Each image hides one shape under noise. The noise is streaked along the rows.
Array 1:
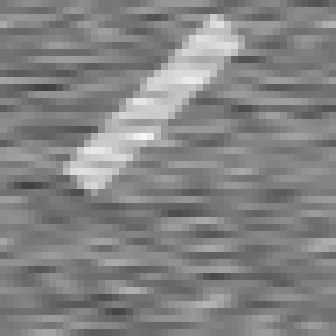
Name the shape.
bar
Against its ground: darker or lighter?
lighter
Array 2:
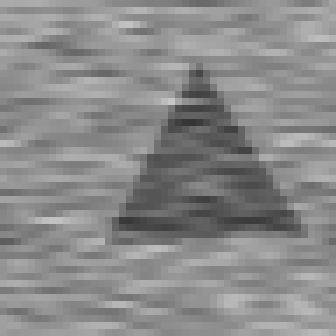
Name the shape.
triangle
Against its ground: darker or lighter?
darker
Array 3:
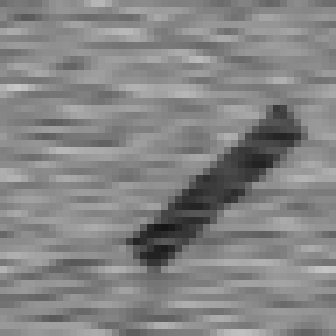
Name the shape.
bar
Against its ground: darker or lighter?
darker
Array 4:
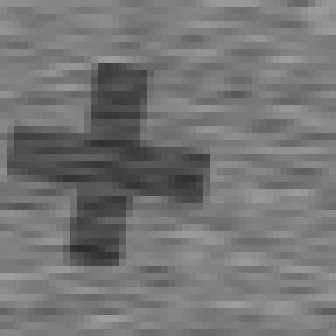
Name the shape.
cross
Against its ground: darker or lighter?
darker
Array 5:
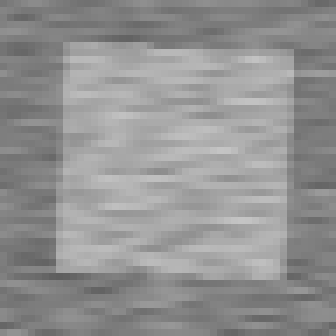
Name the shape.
square
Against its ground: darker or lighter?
lighter
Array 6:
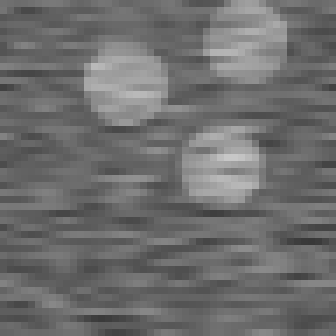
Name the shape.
three dots
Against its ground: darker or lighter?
lighter
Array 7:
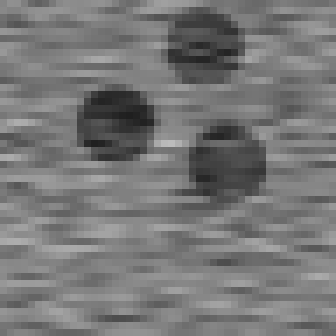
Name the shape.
three dots
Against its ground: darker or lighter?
darker
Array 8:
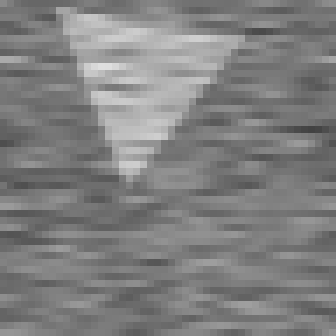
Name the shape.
triangle
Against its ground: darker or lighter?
lighter
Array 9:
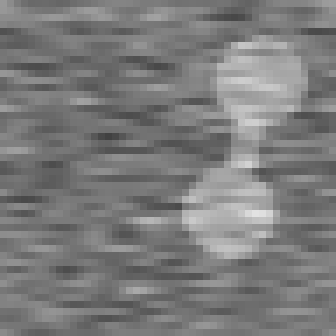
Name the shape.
dumbbell
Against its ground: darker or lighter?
lighter
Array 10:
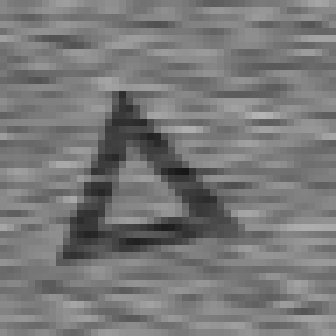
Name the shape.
triangle frame
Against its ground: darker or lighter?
darker
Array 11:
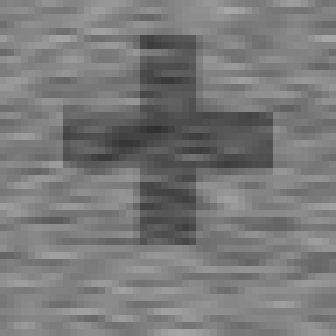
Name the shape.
cross
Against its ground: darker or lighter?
darker
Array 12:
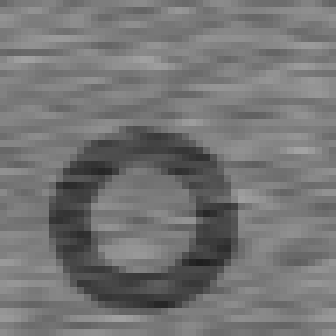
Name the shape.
ring
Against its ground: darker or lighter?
darker
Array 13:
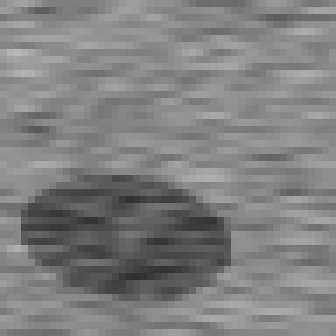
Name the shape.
ellipse
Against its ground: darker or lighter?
darker
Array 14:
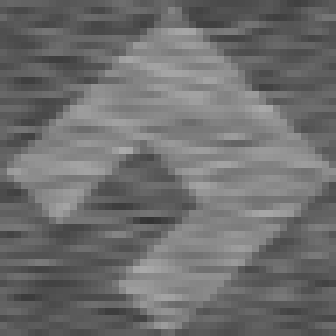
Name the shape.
square with a notch
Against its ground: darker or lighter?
lighter
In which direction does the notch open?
down and left
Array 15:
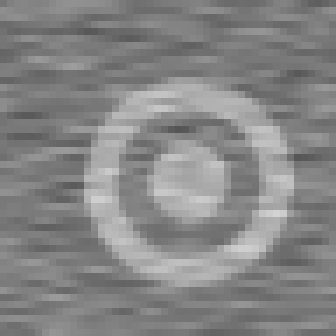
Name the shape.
bullseye
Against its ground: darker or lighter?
lighter
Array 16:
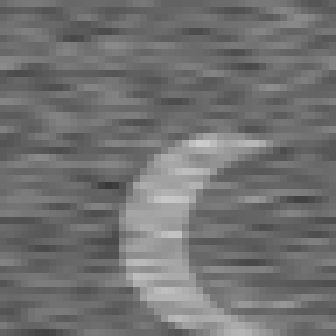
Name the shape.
crescent
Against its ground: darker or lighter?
lighter
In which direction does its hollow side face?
right
